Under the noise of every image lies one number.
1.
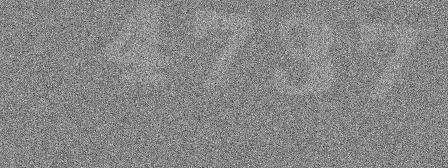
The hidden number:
4737
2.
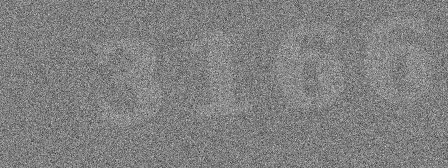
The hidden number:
3166
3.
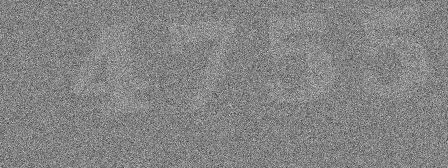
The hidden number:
4755
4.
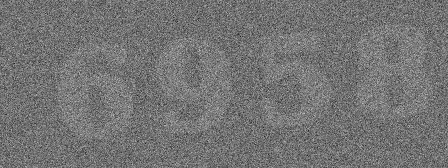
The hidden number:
6958
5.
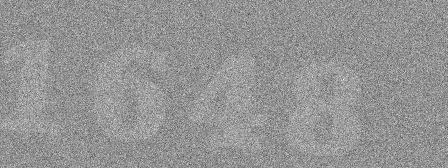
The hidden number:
1648
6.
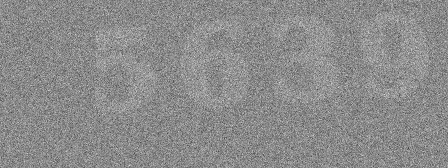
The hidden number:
5639
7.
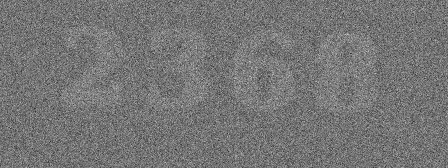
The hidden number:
2368
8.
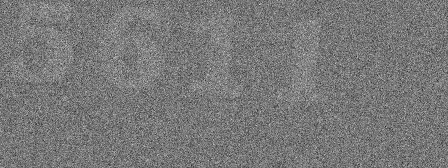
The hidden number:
5611
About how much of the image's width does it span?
two thirds
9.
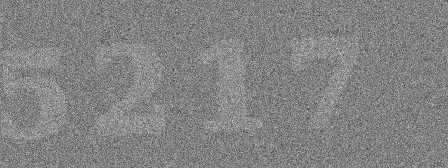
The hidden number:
5217
